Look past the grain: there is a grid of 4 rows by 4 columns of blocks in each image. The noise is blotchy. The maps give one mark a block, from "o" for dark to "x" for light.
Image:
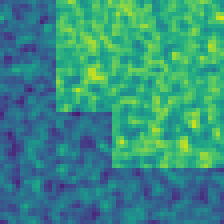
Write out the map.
oxxx
oxxx
ooxx
oooo
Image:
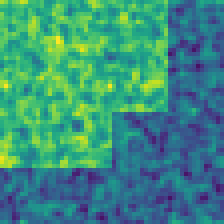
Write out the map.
xxxo
xxxo
xxoo
oooo
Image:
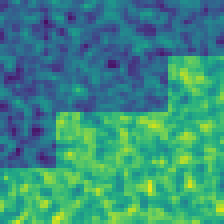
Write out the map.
oooo
ooox
oxxx
xxxx
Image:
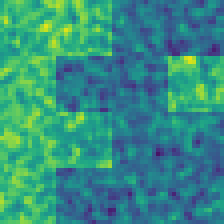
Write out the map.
xxoo
xoox
xxoo
xooo
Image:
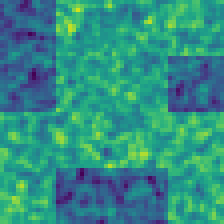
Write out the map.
oxxx
oxxo
xxxx
xoox
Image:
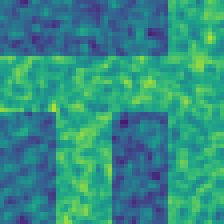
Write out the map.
ooox
xxxx
oxox
oxox
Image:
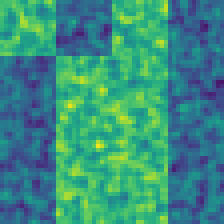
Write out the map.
xoxo
oxxo
oxxo
oxxo
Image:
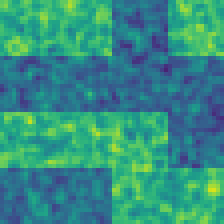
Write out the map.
xxox
oooo
xxxo
ooxx
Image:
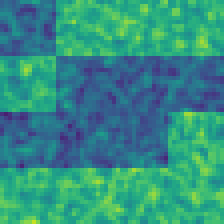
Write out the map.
oxxx
xooo
ooox
xxxx
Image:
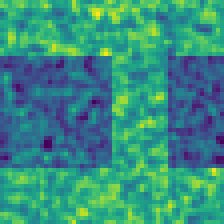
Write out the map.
xxxx
ooxo
ooxo
xxxx
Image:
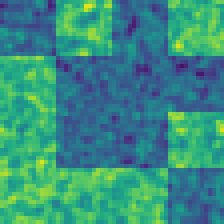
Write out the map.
oxox
xooo
xoox
xxxo
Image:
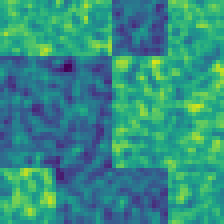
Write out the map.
xxox
ooxx
ooxx
xoox
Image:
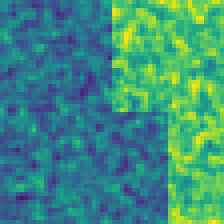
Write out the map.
ooxx
ooxx
ooox
ooox
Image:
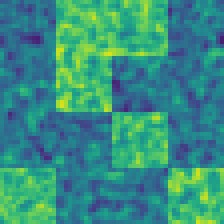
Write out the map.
oxxo
oxoo
ooxo
xoox
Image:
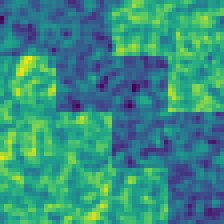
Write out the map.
ooxx
xoox
xxoo
xxxo
